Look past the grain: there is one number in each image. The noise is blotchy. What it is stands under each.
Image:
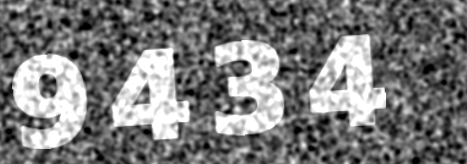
9434
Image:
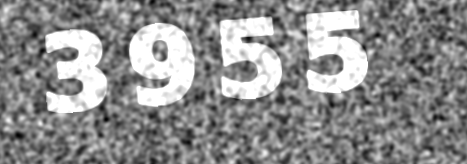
3955
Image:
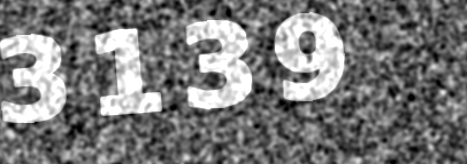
3139
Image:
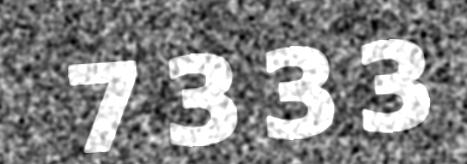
7333
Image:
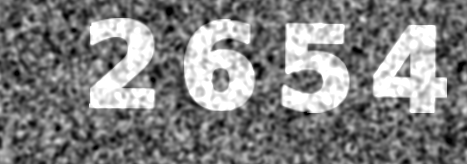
2654
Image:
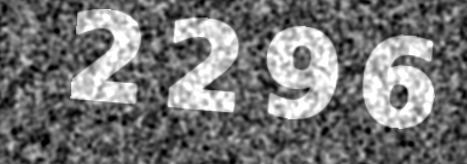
2296
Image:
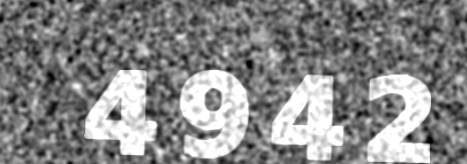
4942
